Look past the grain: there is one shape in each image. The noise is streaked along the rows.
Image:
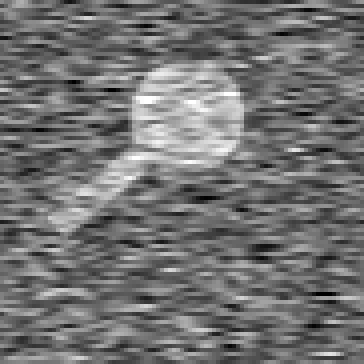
lollipop
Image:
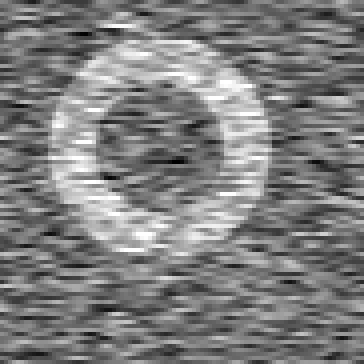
ring
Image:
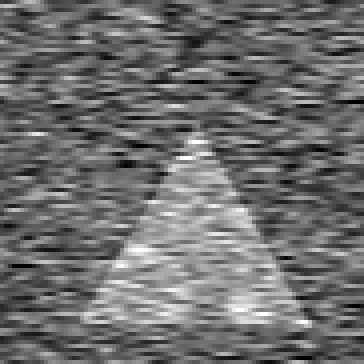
triangle
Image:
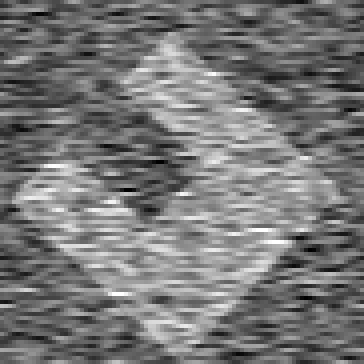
square with a notch
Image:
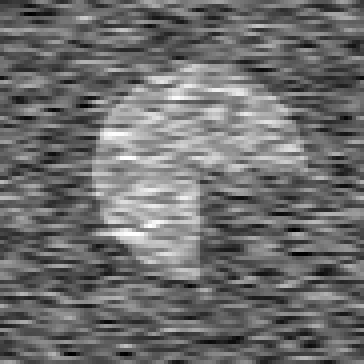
disc with a wedge cut out
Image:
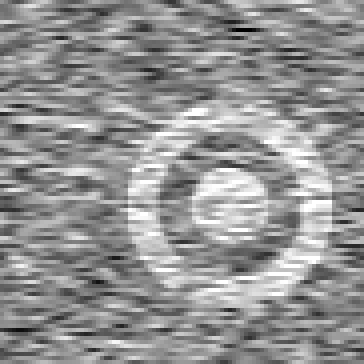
bullseye
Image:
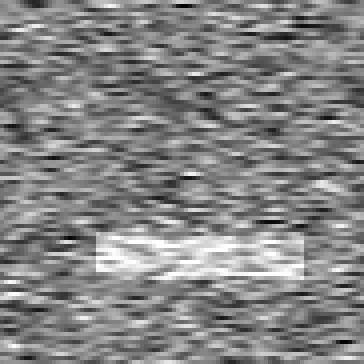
bar
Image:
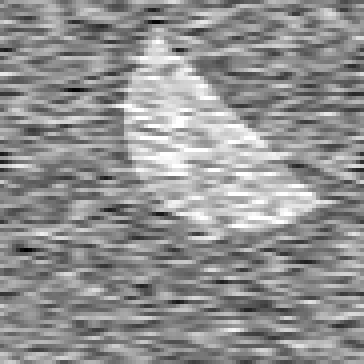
half disc
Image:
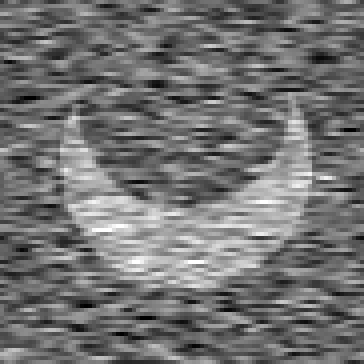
crescent
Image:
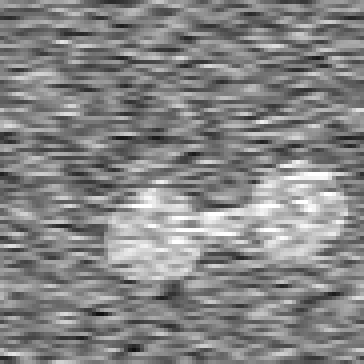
dumbbell
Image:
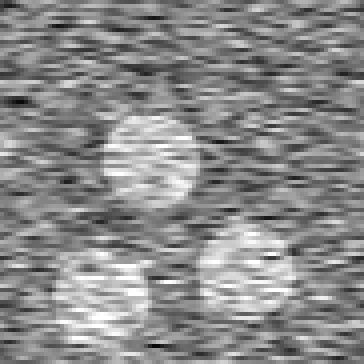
three dots
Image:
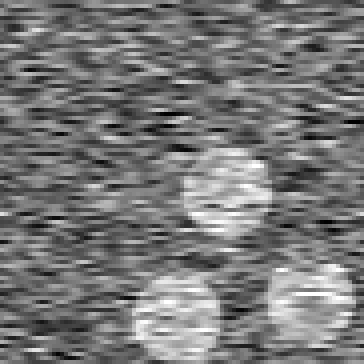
three dots
